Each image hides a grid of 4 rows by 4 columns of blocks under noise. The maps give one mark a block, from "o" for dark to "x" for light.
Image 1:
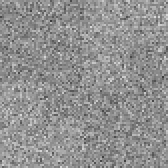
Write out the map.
o o x x
o o x o
x o o o
x x o o
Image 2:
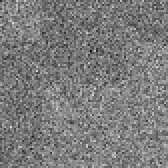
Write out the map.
x o o o
o o o x
o x x x
o x x x
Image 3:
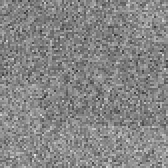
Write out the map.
o o o x
o o o o
x o o o
x x x x
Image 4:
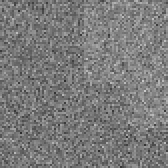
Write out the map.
o o x x
o o x x
o o o x
o o o o
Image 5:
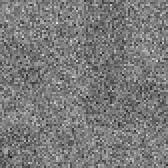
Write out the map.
x x o x
o x o x
x x o o
o x x x
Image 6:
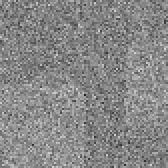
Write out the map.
o o o o
o o o x
x x o x
x x o o
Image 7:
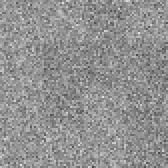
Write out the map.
x x o x
x o o o
x o x o
x x x o
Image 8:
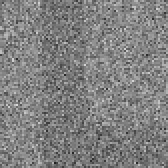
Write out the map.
x o x x
x o x x
x o x x
x o o o
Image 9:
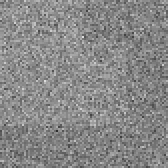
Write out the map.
x x o o
x x x o
x x x o
o o o o
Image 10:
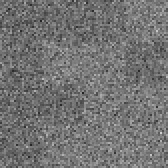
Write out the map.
o o o x
o x x o
o o x x
o x x x
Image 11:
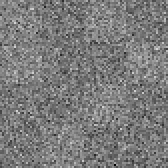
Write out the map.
x o x o
x o o x
o o x o
o x o o
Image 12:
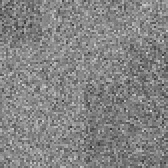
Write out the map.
o x x x
x x x o
x x o o
x x o o
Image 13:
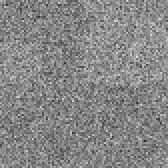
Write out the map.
o o x x
x o x x
o o o o
o o o o
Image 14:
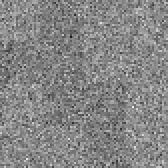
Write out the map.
x o x x
o o x x
x o o x
x x o x
